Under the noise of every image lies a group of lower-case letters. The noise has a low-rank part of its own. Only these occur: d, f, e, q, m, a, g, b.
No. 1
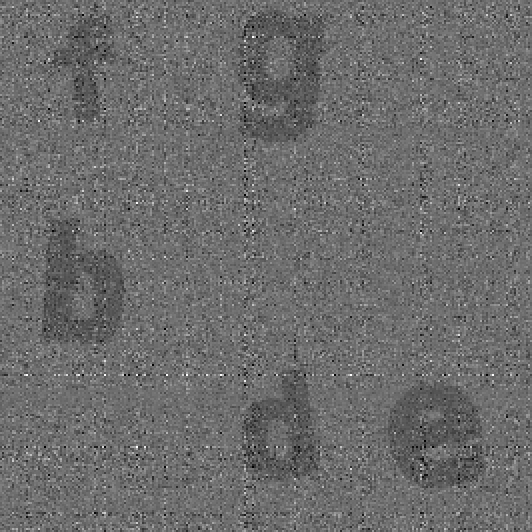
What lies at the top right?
nothing
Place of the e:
bottom right
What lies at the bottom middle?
d
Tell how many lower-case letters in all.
5
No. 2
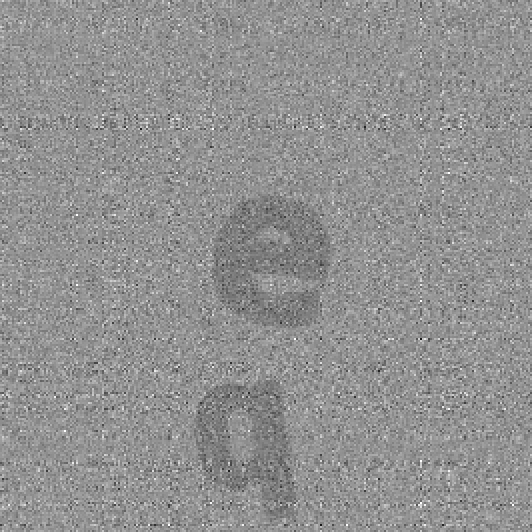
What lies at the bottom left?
nothing
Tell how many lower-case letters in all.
2
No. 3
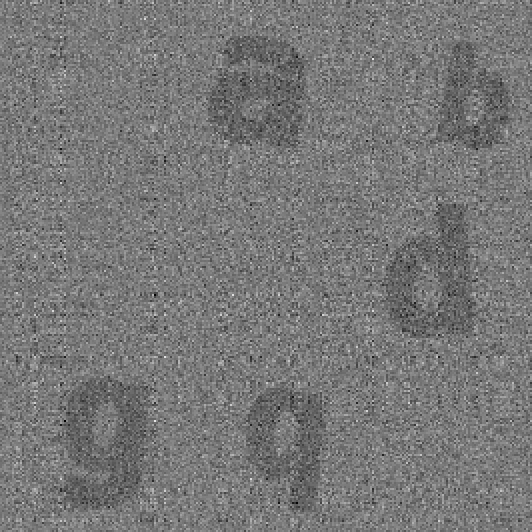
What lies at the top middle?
a
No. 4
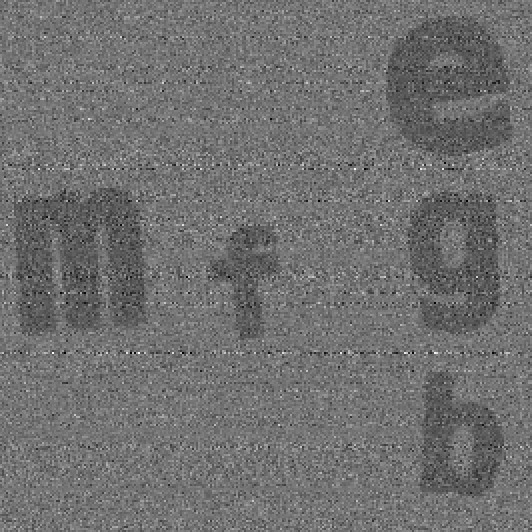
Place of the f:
centre
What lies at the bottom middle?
nothing
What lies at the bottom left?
nothing
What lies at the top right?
e
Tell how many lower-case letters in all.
5
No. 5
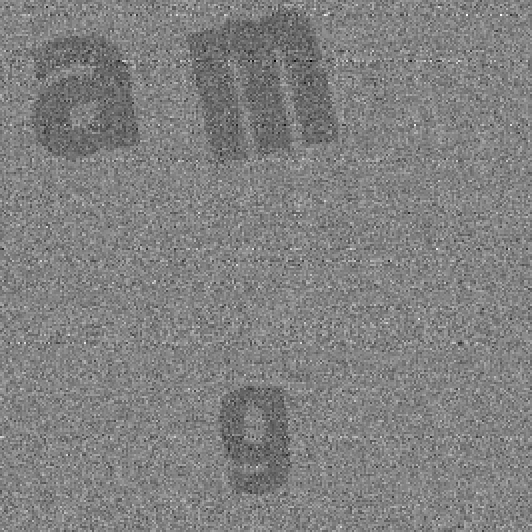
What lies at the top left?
a
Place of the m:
top middle
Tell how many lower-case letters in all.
3
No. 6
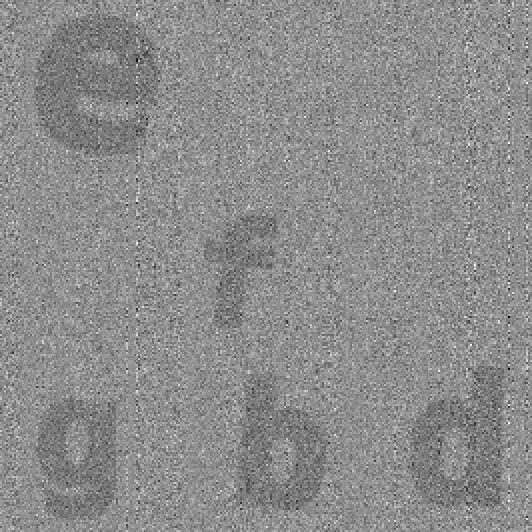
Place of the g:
bottom left
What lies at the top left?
e
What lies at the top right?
nothing
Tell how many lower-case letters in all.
5
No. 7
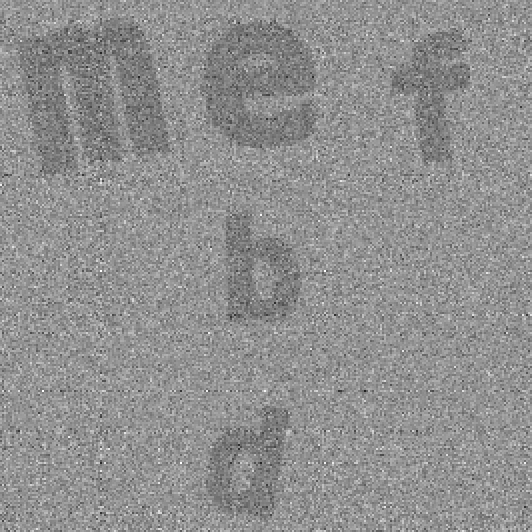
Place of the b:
centre
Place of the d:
bottom middle
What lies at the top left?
m
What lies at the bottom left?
nothing
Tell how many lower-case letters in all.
5
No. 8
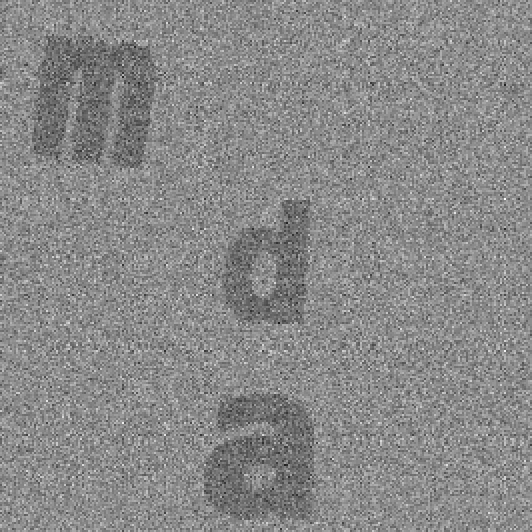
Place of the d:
centre
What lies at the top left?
m
